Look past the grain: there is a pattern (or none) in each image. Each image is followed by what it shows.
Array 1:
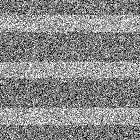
horizontal stripes
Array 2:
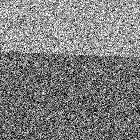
a sharp edge
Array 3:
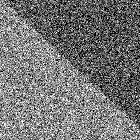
a sharp edge
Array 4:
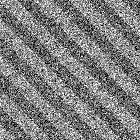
diagonal stripes
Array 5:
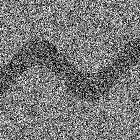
a wavy band
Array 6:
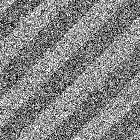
diagonal stripes
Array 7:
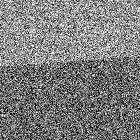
a sharp edge
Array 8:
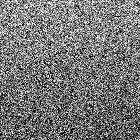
a smooth slope
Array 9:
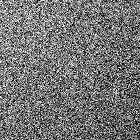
a smooth slope
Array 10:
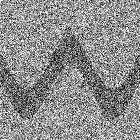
a wavy band
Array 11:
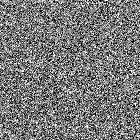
only noise
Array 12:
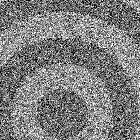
rings round one point
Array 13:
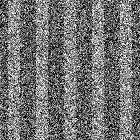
vertical stripes
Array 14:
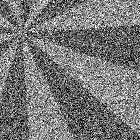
spokes from one point
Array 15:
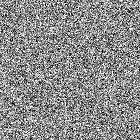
only noise
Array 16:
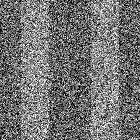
vertical stripes
